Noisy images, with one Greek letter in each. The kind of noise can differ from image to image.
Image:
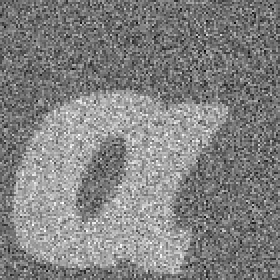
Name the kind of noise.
low rank plus noise
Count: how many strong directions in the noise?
two
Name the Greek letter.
alpha
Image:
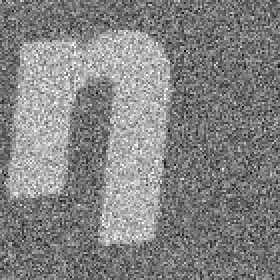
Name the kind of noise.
independent entries
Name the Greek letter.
eta
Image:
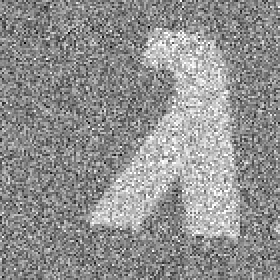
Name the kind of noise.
low rank plus noise
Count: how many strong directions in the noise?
two
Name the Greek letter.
lambda
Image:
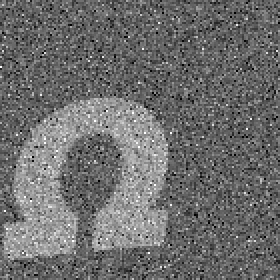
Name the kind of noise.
heavy tails
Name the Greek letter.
omega
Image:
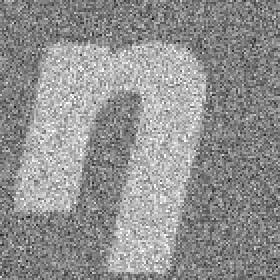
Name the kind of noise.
independent entries
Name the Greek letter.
eta
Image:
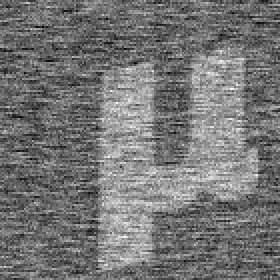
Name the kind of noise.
streaked along the rows
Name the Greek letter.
mu
